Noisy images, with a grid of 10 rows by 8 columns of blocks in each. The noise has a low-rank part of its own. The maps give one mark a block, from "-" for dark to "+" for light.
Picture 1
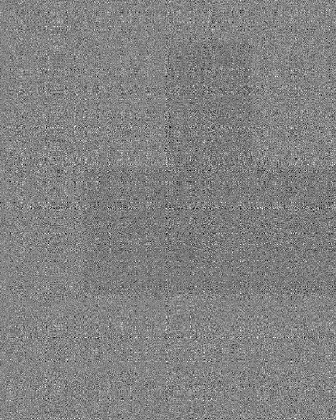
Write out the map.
+ + + + + + + +
+ + + + - - + +
+ + + + - - + +
+ + + + - - + +
+ + - - - - - -
+ + - - - - - -
+ + - - - - - -
+ + + + + + + +
+ + + + + + + +
+ + + + + + + +
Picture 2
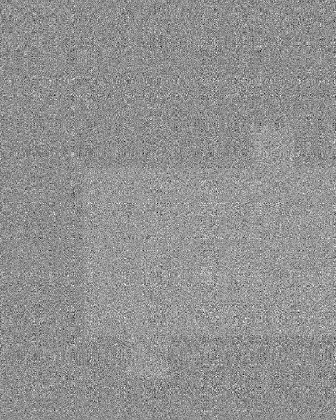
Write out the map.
- - - - - - - -
- - - - - - - -
- - - - - - - -
- - - - - - + -
- - + + + + + +
- - + + + + + +
- - + + + + + +
- - + + + + + +
- - - + - - - -
- - - - - - - -
